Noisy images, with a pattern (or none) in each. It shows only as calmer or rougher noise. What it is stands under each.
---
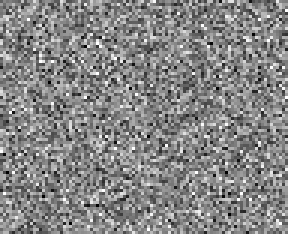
only noise
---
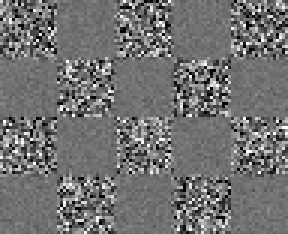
a checkerboard
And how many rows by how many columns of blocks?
4 by 5
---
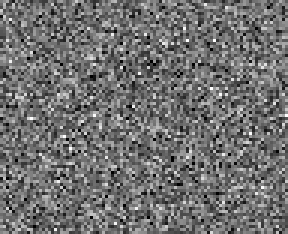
only noise
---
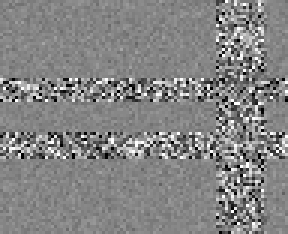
bands of rows crossing bands of columns
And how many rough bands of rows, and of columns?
2 and 1
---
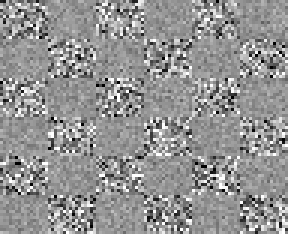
a checkerboard
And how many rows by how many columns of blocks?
6 by 6
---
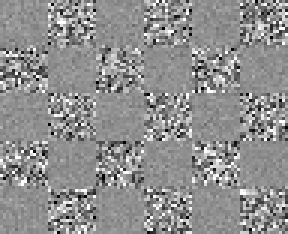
a checkerboard
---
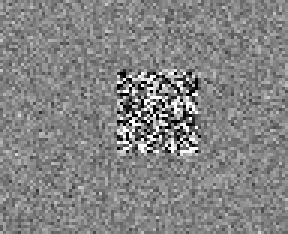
one block
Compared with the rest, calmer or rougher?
rougher
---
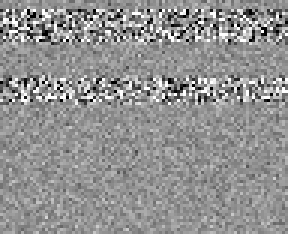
bands of rows
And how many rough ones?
2
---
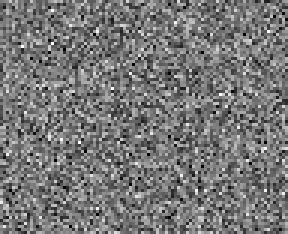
only noise
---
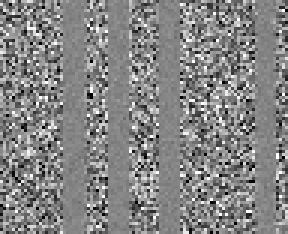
bands of columns
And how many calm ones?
4
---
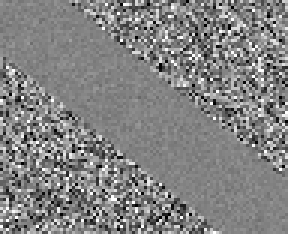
a diagonal band
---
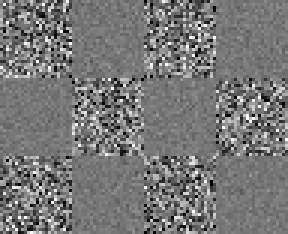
a checkerboard
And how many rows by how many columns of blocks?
3 by 4
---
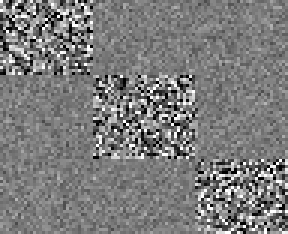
blocks along the diagonal
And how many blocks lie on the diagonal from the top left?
3
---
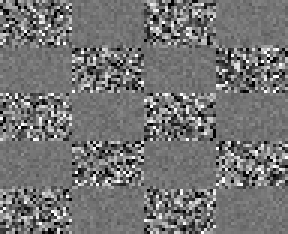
a checkerboard
